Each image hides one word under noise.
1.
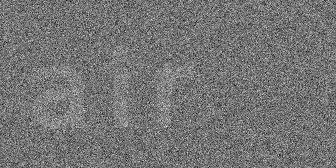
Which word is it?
air
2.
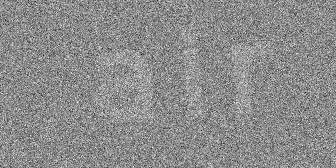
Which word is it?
air
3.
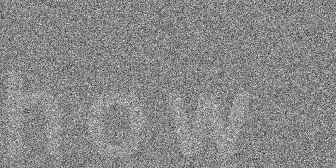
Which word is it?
how
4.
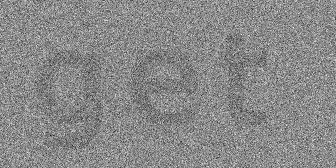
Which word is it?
get
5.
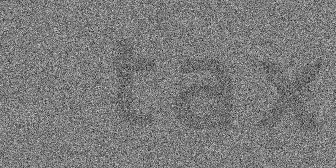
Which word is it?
tax
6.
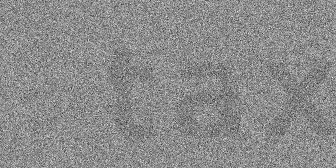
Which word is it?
tax
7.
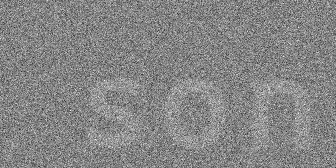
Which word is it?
son
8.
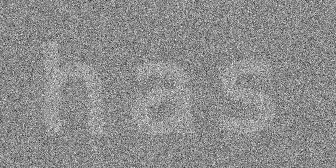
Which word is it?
has
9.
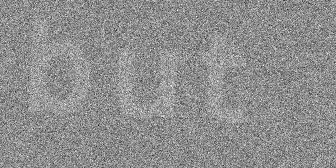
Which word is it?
but
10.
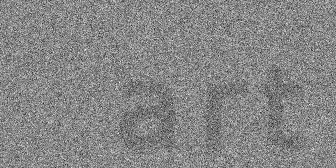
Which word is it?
art
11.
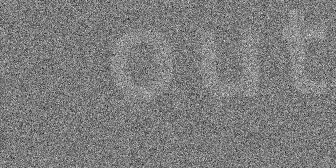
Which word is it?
out
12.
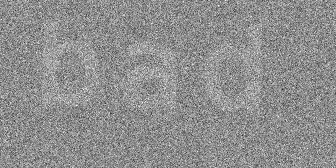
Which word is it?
bad
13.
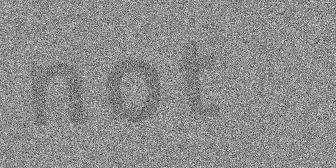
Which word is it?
not
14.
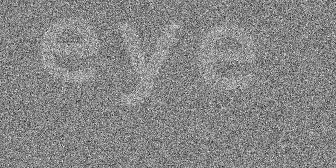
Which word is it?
eye
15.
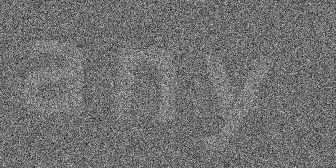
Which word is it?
any
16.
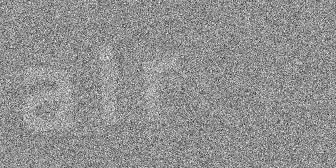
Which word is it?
air
